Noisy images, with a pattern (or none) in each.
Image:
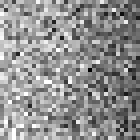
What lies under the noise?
a smooth slope
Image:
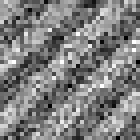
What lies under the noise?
diagonal stripes
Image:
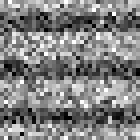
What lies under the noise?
horizontal stripes
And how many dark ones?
3
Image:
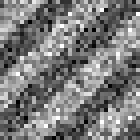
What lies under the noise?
diagonal stripes
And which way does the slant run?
bottom left to top right
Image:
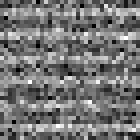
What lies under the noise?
horizontal stripes
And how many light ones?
6
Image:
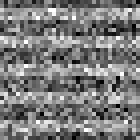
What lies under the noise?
horizontal stripes
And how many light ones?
5
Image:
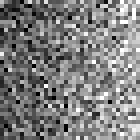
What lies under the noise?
a smooth slope
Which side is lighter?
right
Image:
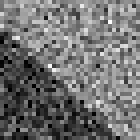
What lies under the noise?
a sharp edge
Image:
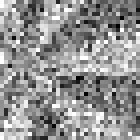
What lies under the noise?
spokes from one point
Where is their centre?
middle left
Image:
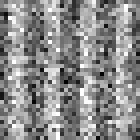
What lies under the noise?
vertical stripes
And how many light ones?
4
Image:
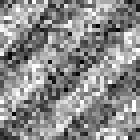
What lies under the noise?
diagonal stripes
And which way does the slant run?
bottom left to top right
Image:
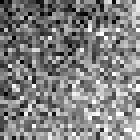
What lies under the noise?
a smooth slope
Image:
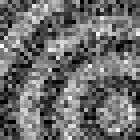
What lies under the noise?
rings round one point
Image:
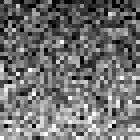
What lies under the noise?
a smooth slope
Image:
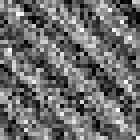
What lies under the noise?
diagonal stripes
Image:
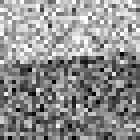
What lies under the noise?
a sharp edge
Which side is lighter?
top
